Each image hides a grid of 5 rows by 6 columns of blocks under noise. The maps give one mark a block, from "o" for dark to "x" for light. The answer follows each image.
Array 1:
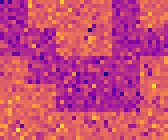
o x x x o x
o o x x o o
x o o o o x
x x o o o x
x x x x x x
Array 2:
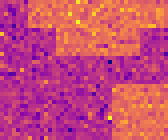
o x x x x x
o o x x x o
o o o o o o
o o o o x x
o o o o x x
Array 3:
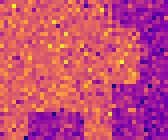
x x x x o o
x x x x x o
x x x x x o
x x x x o o
x o o x o o
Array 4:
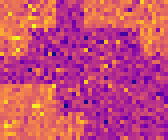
x x o x x x
x o o o o x
o o o o o o
x x o o o o
x x x o o o
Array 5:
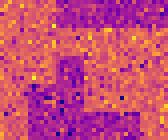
x x o o o o
x x x x x x
x x o x x x
x o o x x x
x o o o o x
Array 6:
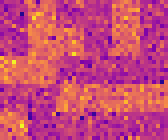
o x o o x o
o x x o x o
x x o o o o
o o x x x x
x o o o o o
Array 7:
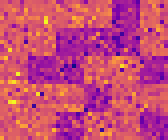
x x x x o x
x x o o o x
x o o x x o
x x x o x x
x x o x x o
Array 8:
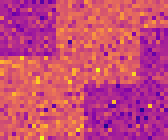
o o x x x x
o o x x x o
x x x x x o
x x x o o o
x x x o o o
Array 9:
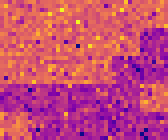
x x x x x x
x x x x x o
x x x x o o
o o o o o x
x o o o o o
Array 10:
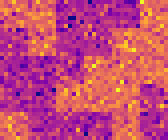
x x o o o x
o x o o x x
o o o x x x
o o x x x o
x o o o x o
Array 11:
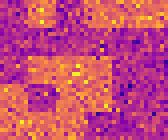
o x o x x x
o o o o o o
o x x x o o
x o x x o o
x x x o o o
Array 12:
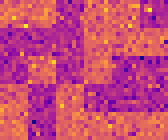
x x o x x o
o o o x x x
o x o x o o
x o x o o o
x o x x x x
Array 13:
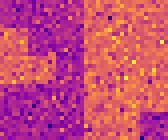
o o o x x x
x o o x x x
x x o x x x
o o o x x x
o o o x x o
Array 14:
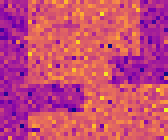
o x x x x o
o x x x x o
o x x x o o
o o o x x x
o x x x x x
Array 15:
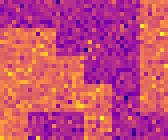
o o o o o x
x x o o o x
x x x o o x
x x x x o x
x o o x o o
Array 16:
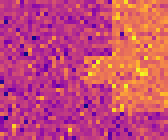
o o o o x x
o o o o x x
o o o x x x
o o o o x x
o o o o o o
